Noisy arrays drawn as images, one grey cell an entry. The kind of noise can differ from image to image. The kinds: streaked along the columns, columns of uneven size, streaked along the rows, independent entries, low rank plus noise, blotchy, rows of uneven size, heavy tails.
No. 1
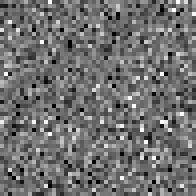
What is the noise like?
heavy tails
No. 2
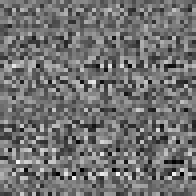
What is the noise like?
rows of uneven size
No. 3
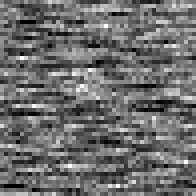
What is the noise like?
streaked along the rows
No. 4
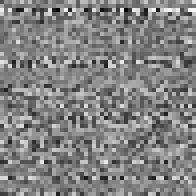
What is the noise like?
rows of uneven size
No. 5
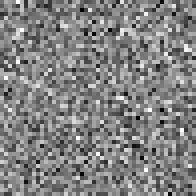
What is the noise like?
independent entries
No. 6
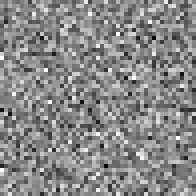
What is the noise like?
independent entries
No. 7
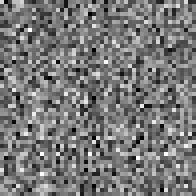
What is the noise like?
low rank plus noise
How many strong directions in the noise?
five to eight
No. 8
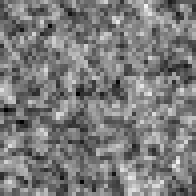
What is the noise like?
blotchy
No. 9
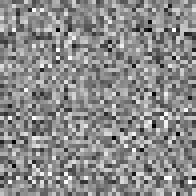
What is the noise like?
low rank plus noise
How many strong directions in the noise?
two
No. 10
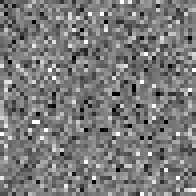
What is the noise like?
heavy tails
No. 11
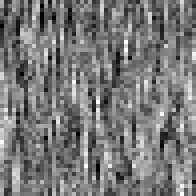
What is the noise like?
streaked along the columns
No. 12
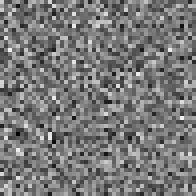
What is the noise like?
low rank plus noise
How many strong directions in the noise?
five to eight
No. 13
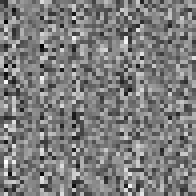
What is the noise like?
columns of uneven size
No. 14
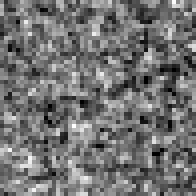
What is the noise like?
blotchy
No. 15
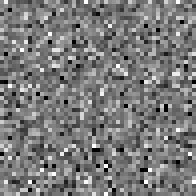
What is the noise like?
heavy tails
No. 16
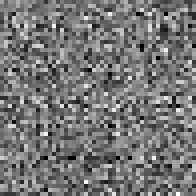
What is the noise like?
low rank plus noise
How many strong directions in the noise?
five to eight
